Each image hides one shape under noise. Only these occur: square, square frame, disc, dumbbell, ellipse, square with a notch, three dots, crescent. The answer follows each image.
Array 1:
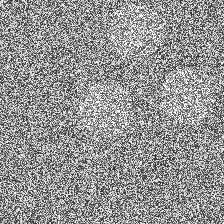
light three dots
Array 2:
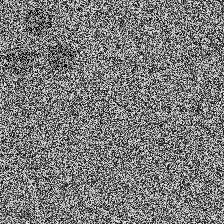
dark three dots, top left
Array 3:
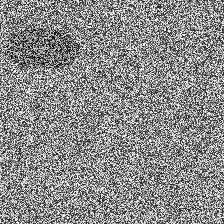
dark ellipse, top left
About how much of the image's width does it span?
a third
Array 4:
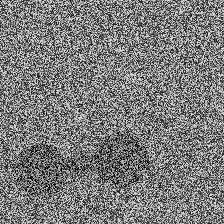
dark dumbbell
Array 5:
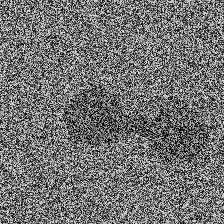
dark dumbbell
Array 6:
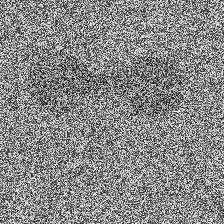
dark dumbbell
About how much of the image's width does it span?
two thirds
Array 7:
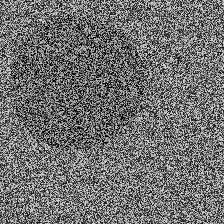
dark disc
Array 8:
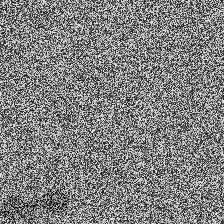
dark dumbbell, bottom left
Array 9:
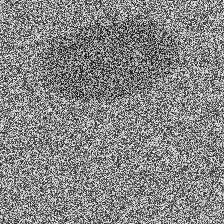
dark ellipse
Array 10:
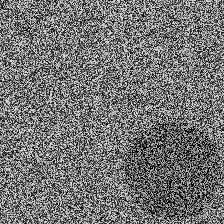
dark disc, bottom right
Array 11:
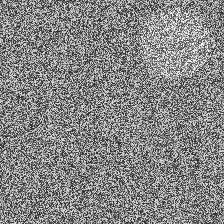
light disc, top right
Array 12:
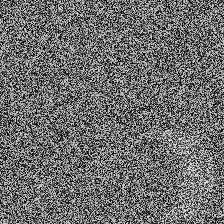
light crescent, bottom right
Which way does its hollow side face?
left
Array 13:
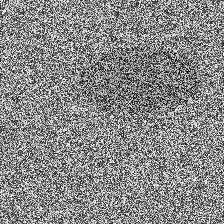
dark ellipse
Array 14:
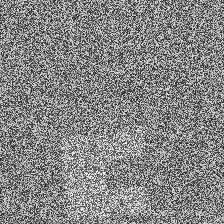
light square with a notch, bottom middle
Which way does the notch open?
right
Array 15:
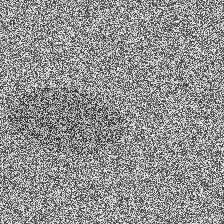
dark ellipse
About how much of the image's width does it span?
half
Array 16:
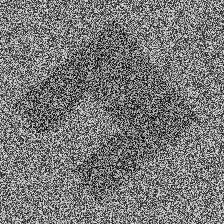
dark square with a notch
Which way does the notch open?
down and left
